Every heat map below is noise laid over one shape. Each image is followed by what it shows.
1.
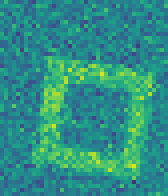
light square frame
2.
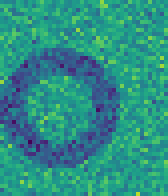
dark ring
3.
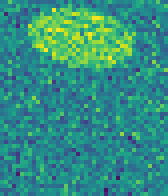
light ellipse
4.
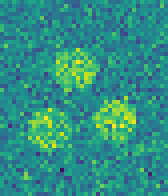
light three dots
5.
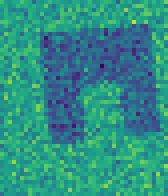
dark square with a notch
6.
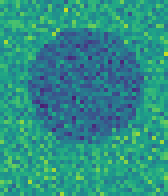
dark disc
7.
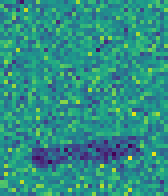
dark bar
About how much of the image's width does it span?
two thirds
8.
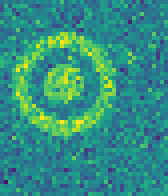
light bullseye
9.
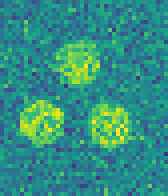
light three dots
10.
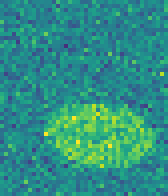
light ellipse
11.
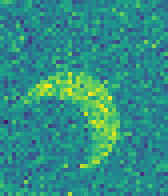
light crescent
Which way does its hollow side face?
down and left
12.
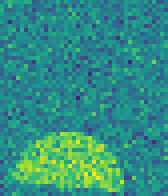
light half disc
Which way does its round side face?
up
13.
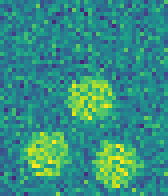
light three dots
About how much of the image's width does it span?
two thirds
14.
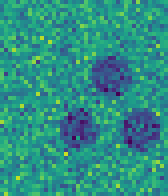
dark three dots
